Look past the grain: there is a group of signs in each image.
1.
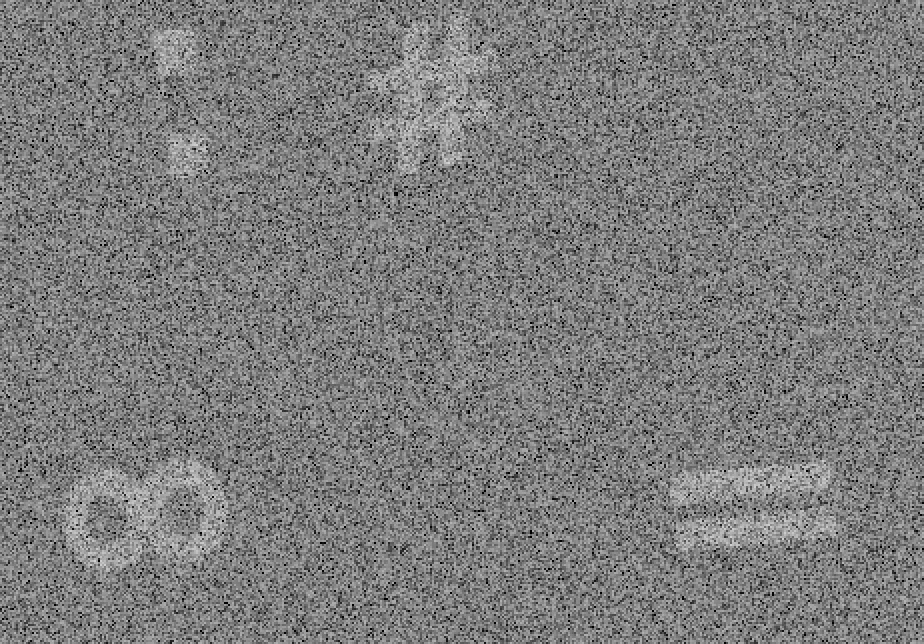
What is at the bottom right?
equals sign
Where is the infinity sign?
bottom left
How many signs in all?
4
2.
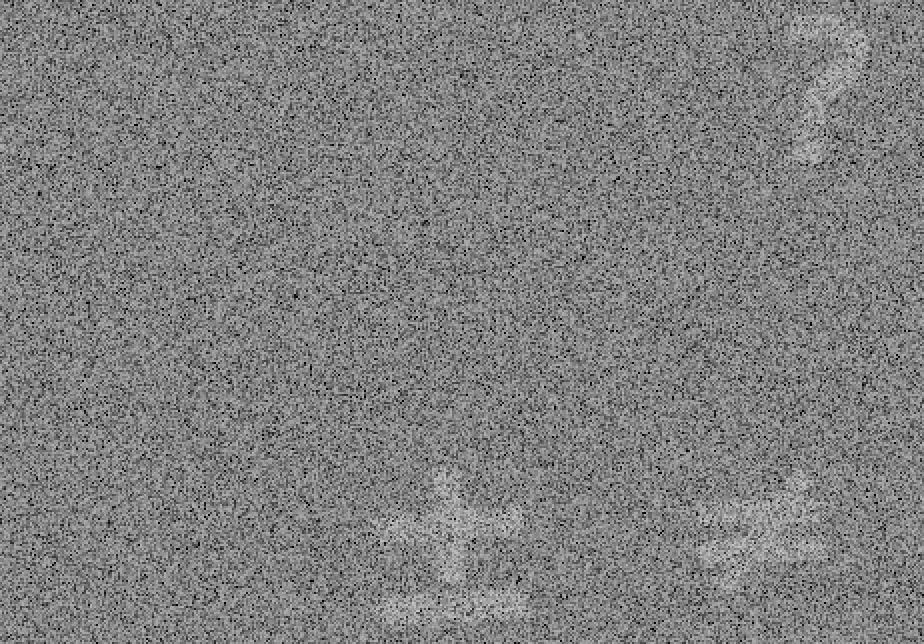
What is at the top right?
question mark
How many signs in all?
3
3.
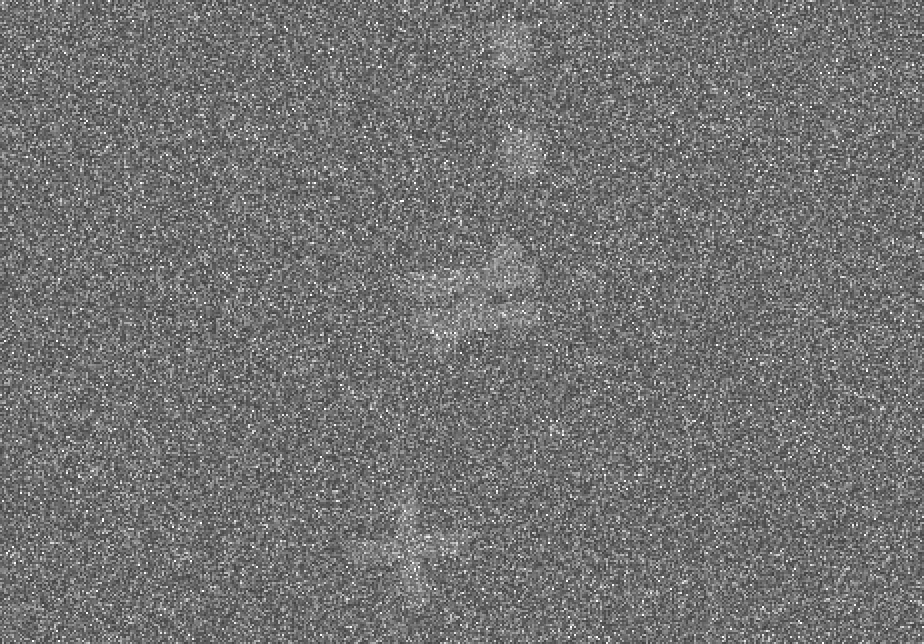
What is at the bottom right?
nothing
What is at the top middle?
colon
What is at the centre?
not-equal sign
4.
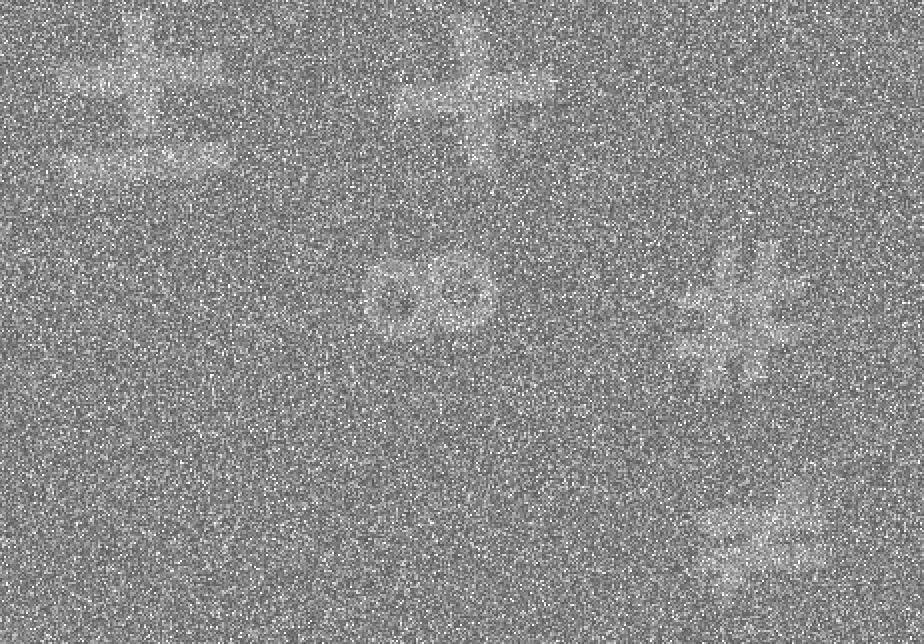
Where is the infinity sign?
centre
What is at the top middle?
plus sign
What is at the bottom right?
not-equal sign
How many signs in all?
5
